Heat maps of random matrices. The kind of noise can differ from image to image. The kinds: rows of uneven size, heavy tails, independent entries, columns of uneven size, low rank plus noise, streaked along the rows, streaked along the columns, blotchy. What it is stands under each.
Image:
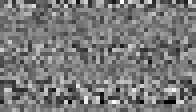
rows of uneven size
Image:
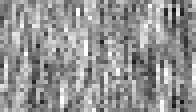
streaked along the columns
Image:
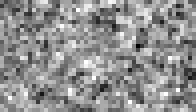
blotchy
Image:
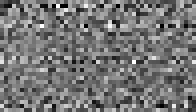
rows of uneven size
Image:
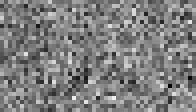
low rank plus noise
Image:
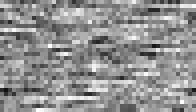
streaked along the rows
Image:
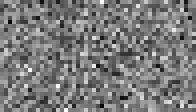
independent entries
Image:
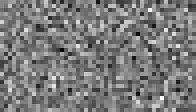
low rank plus noise
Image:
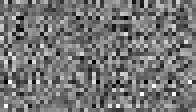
low rank plus noise
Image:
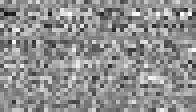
rows of uneven size
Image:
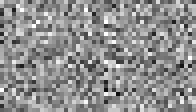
low rank plus noise
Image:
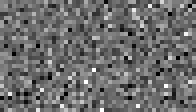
heavy tails
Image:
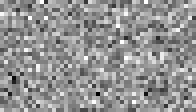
independent entries
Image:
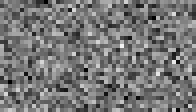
independent entries
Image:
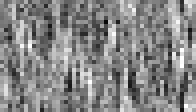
streaked along the columns
